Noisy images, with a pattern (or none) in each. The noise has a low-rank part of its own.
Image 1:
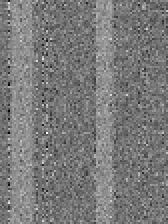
bands of columns
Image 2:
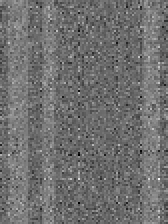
bands of columns
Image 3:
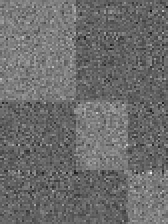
blocks along the diagonal
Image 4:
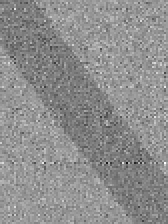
a diagonal band
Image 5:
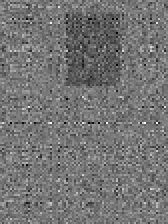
one block
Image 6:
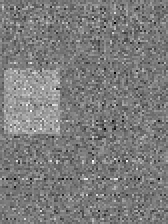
one block
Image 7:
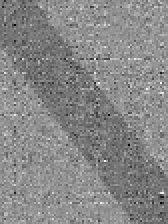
a diagonal band
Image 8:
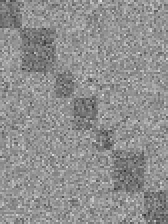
blocks along the diagonal
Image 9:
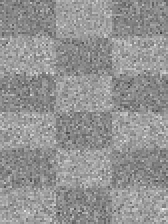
a checkerboard
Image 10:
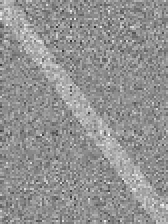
a diagonal band
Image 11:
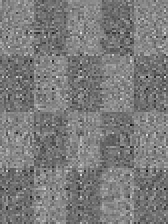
a checkerboard
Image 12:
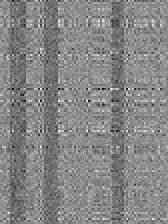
bands of columns
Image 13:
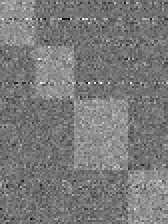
blocks along the diagonal
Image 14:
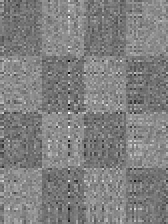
a checkerboard
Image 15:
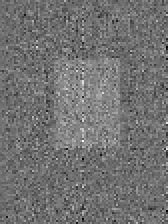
one block
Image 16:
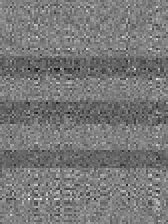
bands of rows
